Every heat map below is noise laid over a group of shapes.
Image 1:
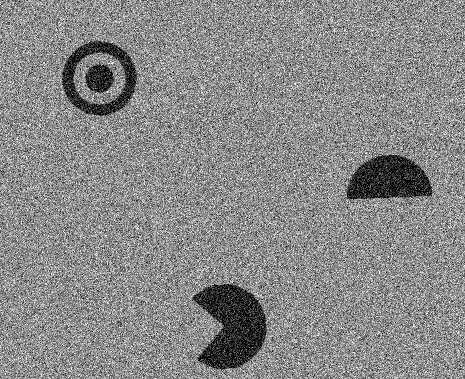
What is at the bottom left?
nothing
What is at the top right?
nothing
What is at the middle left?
nothing
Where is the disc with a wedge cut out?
bottom middle
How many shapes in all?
3
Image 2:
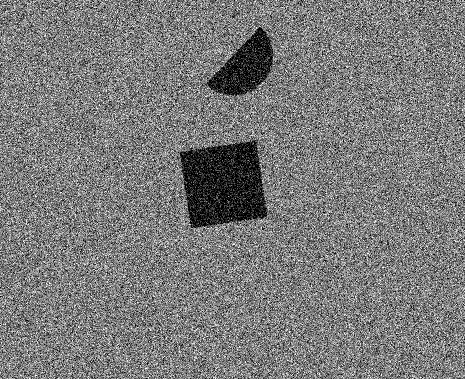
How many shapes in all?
2
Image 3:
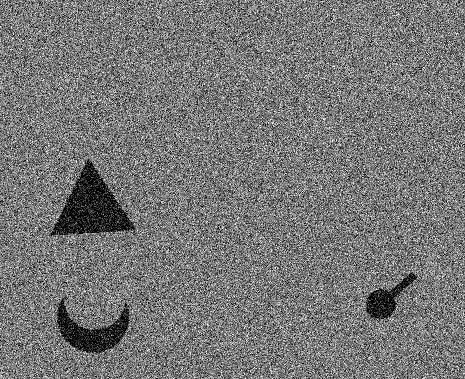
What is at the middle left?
triangle
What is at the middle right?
nothing
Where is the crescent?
bottom left
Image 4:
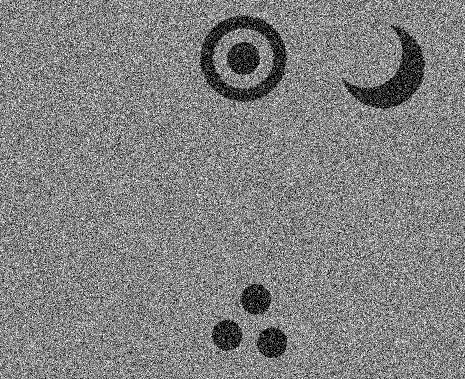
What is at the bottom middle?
three dots
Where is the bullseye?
top middle
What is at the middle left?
nothing
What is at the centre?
nothing
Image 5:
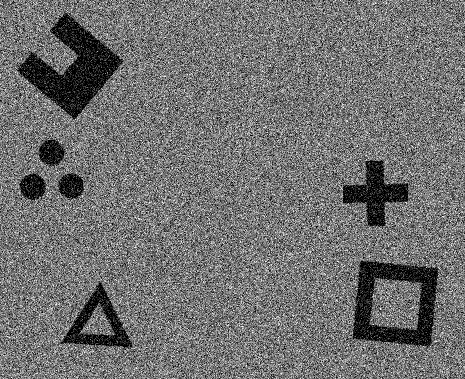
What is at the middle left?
three dots
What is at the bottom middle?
nothing
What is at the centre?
nothing
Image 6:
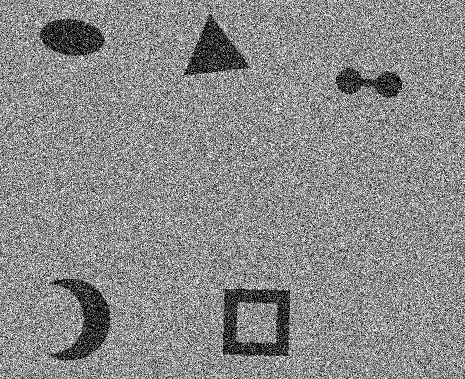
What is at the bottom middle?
square frame
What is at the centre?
nothing
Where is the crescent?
bottom left
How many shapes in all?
5
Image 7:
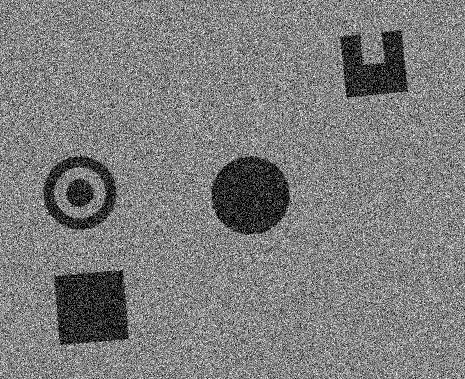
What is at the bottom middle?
nothing
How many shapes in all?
4
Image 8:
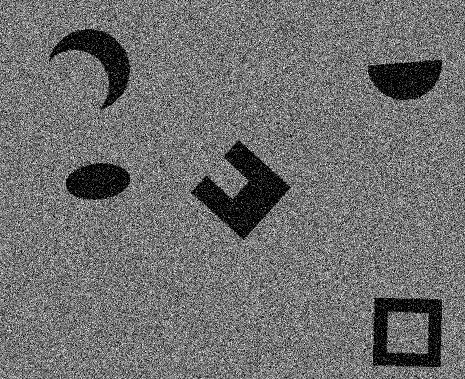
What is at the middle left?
ellipse
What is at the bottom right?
square frame
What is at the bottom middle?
nothing
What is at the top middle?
nothing
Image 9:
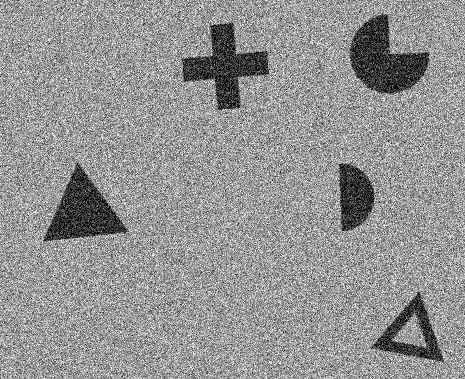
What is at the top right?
disc with a wedge cut out
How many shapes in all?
5
